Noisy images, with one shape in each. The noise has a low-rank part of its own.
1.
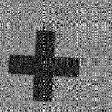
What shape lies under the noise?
cross
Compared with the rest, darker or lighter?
darker
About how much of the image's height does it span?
two thirds
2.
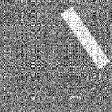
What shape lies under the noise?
bar
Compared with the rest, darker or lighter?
lighter
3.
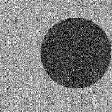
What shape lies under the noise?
disc
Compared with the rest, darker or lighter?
darker
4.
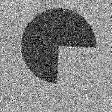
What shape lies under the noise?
disc with a wedge cut out
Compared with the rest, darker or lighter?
darker
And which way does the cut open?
down and right
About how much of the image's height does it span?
two thirds
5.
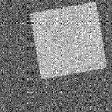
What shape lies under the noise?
square
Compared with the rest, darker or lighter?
lighter
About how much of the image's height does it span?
two thirds
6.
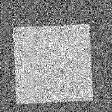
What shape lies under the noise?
square
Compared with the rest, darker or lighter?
lighter
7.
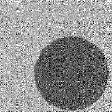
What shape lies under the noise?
disc
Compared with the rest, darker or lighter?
darker
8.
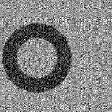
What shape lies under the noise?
ring
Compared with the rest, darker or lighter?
darker
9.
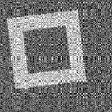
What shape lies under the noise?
square frame
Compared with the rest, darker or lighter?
lighter
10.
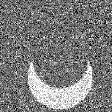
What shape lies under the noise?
crescent
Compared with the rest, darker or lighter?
lighter
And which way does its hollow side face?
up
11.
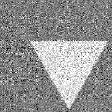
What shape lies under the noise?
triangle
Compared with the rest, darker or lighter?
lighter
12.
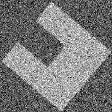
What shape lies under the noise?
square with a notch
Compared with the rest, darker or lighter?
lighter
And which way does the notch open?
up and left
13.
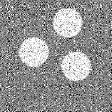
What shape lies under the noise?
three dots
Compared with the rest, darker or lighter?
lighter
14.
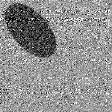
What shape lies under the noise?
ellipse
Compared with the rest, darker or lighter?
darker
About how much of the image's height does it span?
half
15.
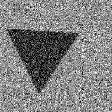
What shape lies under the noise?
triangle
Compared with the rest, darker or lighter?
darker
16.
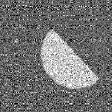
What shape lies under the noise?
half disc
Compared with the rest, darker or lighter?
lighter
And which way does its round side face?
down and left
